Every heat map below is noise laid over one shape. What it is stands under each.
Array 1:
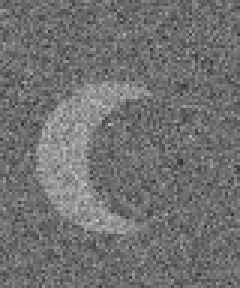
crescent
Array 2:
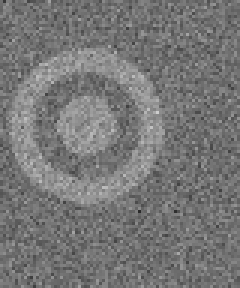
bullseye
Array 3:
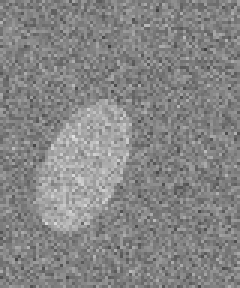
ellipse
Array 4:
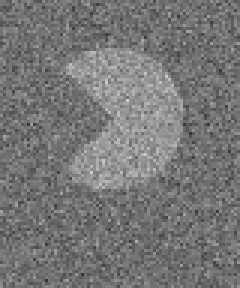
disc with a wedge cut out
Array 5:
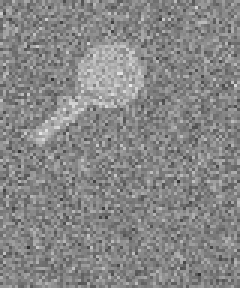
lollipop
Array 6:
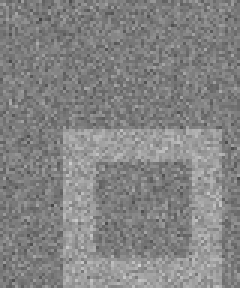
square frame
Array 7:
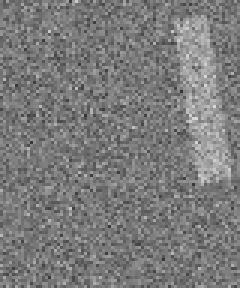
bar
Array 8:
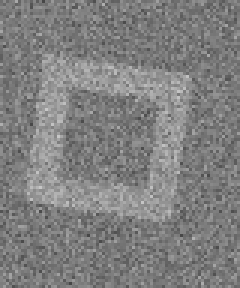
square frame
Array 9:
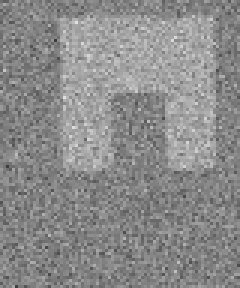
square with a notch
